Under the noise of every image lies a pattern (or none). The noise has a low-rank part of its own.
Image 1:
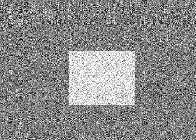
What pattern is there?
one block
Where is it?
centre
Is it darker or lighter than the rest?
lighter
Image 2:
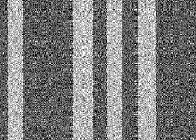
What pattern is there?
bands of columns
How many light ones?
4
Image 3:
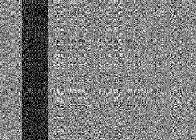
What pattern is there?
one band of columns
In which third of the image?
left
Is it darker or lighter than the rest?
darker
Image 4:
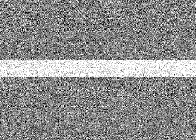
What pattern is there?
one band of rows
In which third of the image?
middle
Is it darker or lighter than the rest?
lighter
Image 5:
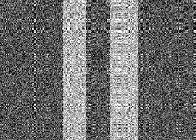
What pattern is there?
bands of columns
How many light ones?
2
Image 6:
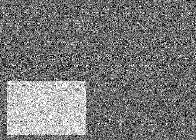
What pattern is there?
one block
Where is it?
bottom left
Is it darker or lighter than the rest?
lighter
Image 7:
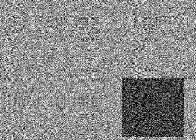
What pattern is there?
one block
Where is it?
bottom right
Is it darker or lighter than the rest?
darker
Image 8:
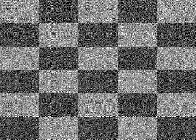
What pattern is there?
a checkerboard
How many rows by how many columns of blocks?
6 by 5
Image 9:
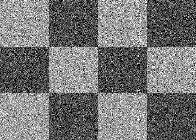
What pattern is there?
a checkerboard
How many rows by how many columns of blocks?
3 by 4
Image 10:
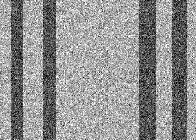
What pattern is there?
bands of columns
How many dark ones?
4
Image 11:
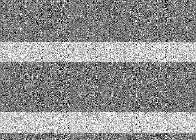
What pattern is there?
bands of rows
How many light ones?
2
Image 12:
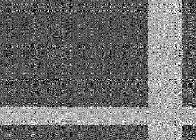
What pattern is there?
bands of rows crossing bands of columns
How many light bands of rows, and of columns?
1 and 1
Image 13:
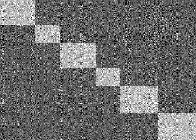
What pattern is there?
blocks along the diagonal
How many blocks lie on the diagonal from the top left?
6
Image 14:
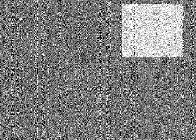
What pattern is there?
one block
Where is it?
top right
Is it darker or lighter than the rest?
lighter
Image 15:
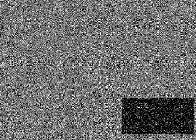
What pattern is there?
one block
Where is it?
bottom right
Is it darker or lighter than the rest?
darker
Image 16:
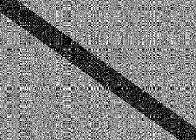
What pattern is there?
a diagonal band
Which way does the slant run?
top left to bottom right
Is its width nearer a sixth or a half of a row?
a sixth
